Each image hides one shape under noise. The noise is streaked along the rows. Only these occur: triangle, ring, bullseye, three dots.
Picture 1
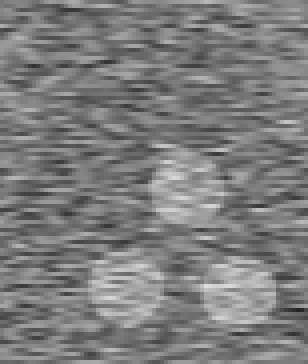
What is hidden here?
light three dots
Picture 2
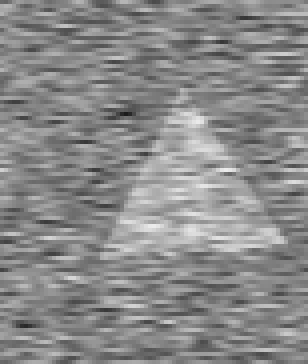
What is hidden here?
light triangle
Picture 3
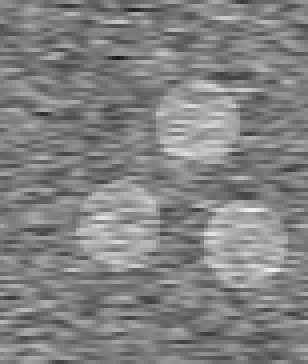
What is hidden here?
light three dots
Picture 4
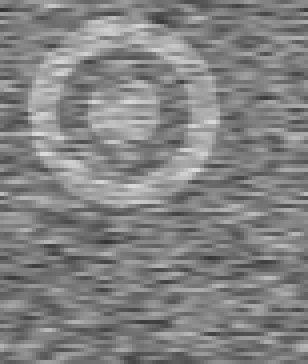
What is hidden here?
light bullseye
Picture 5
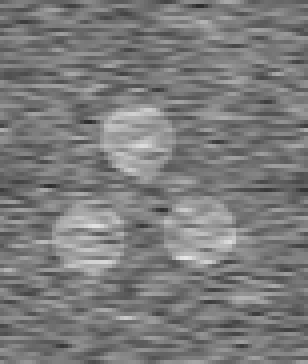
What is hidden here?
light three dots
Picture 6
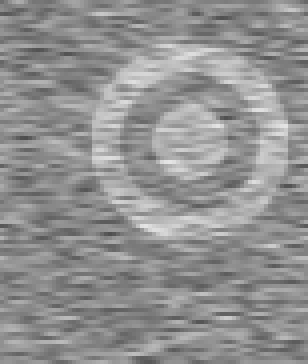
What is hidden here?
light bullseye
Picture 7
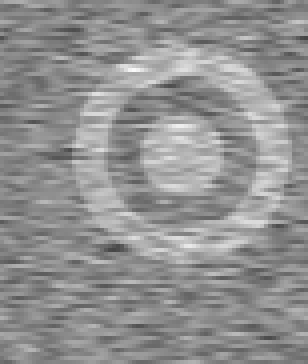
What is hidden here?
light bullseye
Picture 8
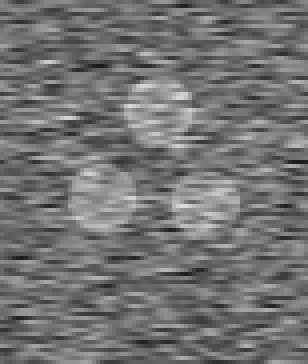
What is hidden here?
light three dots
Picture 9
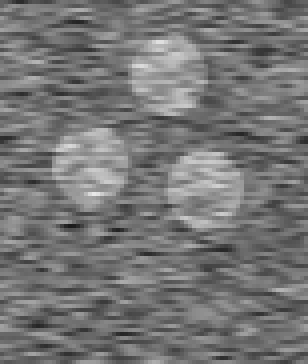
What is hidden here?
light three dots
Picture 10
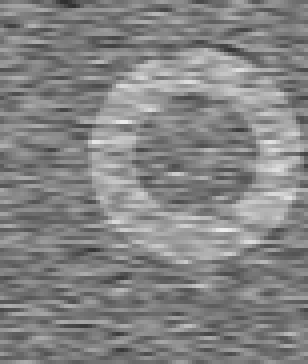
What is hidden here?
light ring
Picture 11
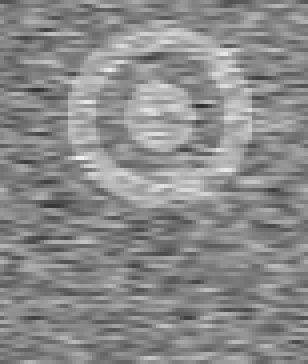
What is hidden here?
light bullseye
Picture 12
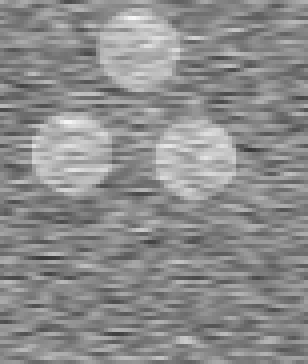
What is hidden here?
light three dots
